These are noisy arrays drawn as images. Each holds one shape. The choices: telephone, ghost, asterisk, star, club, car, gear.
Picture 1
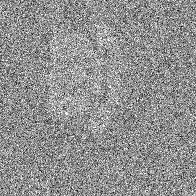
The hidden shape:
telephone
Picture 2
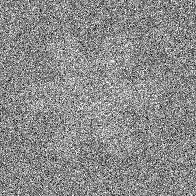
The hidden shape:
asterisk
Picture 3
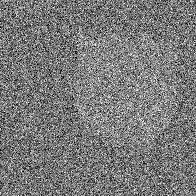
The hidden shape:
ghost
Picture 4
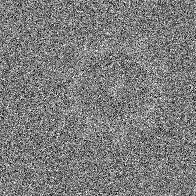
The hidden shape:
gear
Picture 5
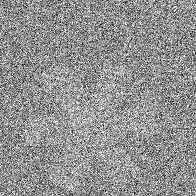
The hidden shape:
asterisk
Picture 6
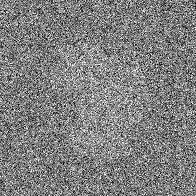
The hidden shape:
car
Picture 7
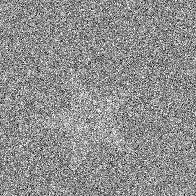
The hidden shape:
star
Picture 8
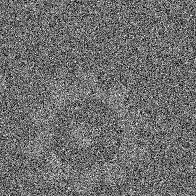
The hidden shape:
gear
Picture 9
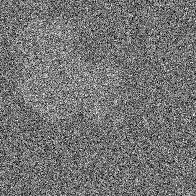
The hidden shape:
car
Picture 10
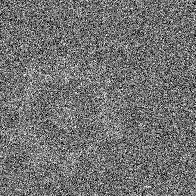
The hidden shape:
gear
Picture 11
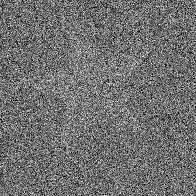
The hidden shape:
star
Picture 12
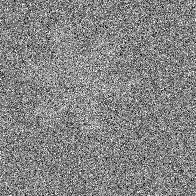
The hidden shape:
asterisk
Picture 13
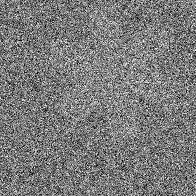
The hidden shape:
asterisk
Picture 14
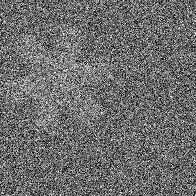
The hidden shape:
asterisk
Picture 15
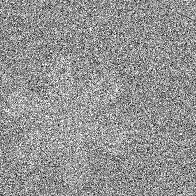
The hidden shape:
asterisk
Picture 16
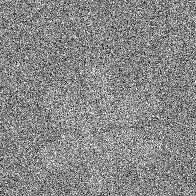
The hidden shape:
asterisk
